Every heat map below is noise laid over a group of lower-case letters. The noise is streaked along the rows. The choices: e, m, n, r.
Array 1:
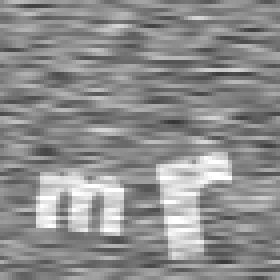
bottom left: m; bottom right: r
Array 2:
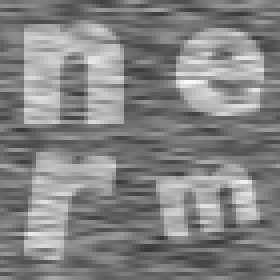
top left: n; top right: e; bottom left: r; bottom right: m
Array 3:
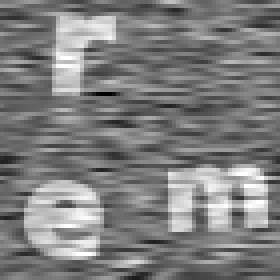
top left: r; bottom left: e; bottom right: m
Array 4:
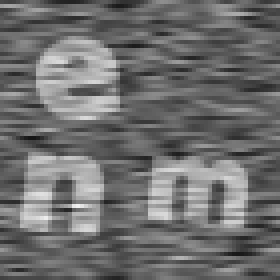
top left: e; bottom left: n; bottom right: m
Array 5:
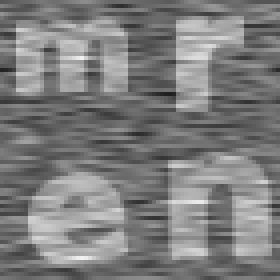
top left: m; top right: r; bottom left: e; bottom right: n
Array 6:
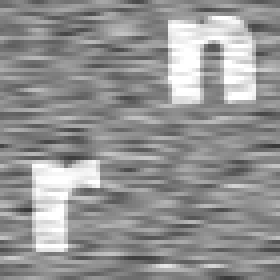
top right: n; bottom left: r
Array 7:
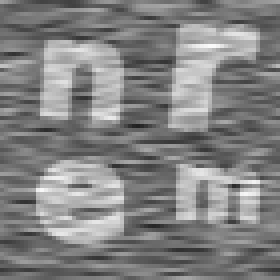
top left: n; top right: r; bottom left: e; bottom right: m
